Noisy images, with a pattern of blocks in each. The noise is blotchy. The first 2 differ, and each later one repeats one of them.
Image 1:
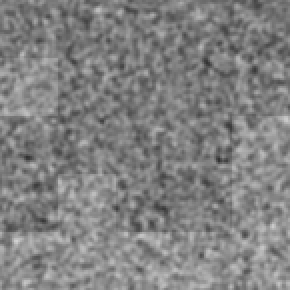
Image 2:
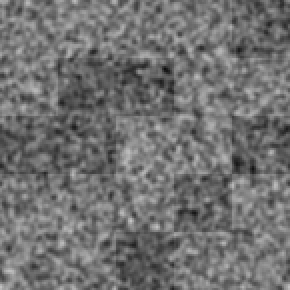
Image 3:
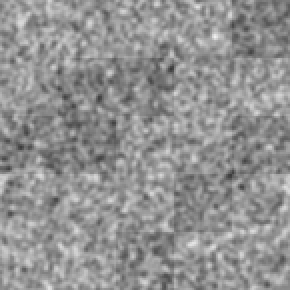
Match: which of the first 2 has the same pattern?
2
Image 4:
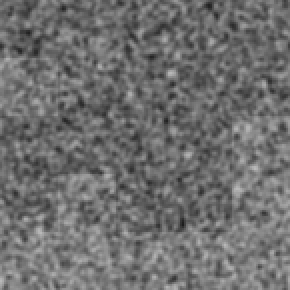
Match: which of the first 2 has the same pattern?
1
